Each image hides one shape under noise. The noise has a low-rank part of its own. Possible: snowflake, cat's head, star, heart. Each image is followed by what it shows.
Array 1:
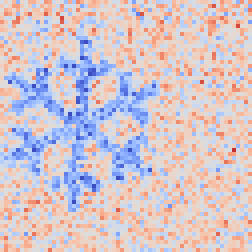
snowflake
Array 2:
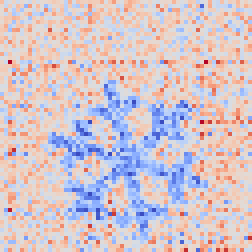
snowflake
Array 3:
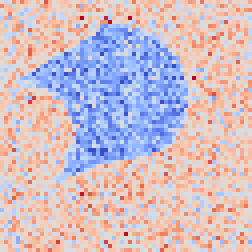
cat's head
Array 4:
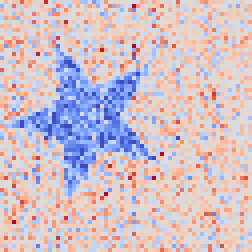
star
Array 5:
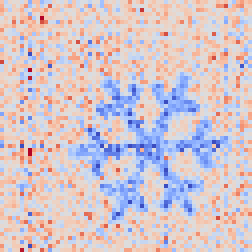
snowflake
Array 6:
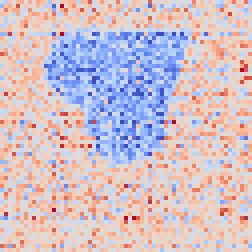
heart
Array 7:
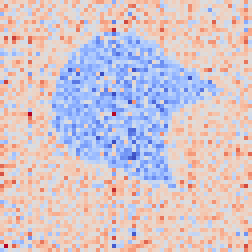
cat's head
